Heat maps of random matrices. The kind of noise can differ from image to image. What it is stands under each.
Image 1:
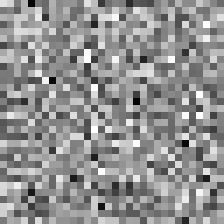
low rank plus noise
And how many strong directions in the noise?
three or four
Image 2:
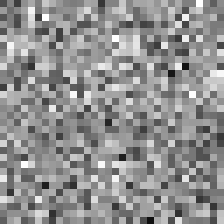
independent entries
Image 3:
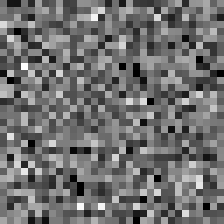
independent entries
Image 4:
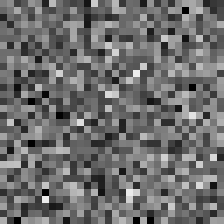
independent entries
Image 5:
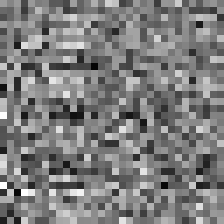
low rank plus noise
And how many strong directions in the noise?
one
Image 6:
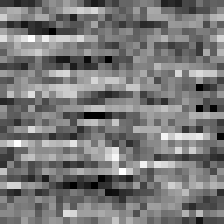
streaked along the rows
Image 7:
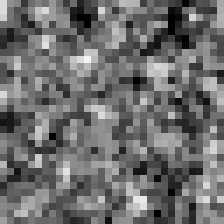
blotchy
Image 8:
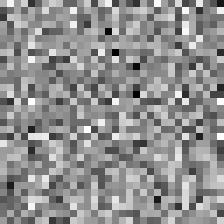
low rank plus noise
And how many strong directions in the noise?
one
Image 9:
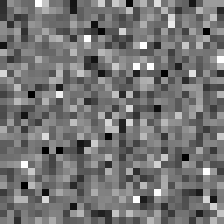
heavy tails
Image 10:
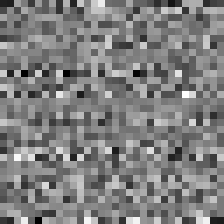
rows of uneven size
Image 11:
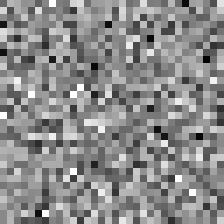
independent entries
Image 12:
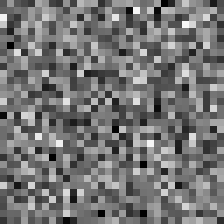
independent entries
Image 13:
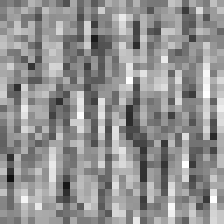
streaked along the columns
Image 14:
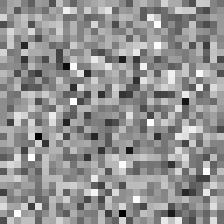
independent entries
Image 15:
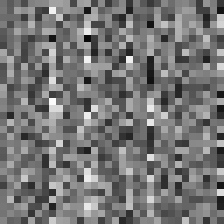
columns of uneven size
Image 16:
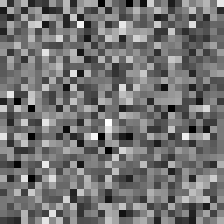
low rank plus noise
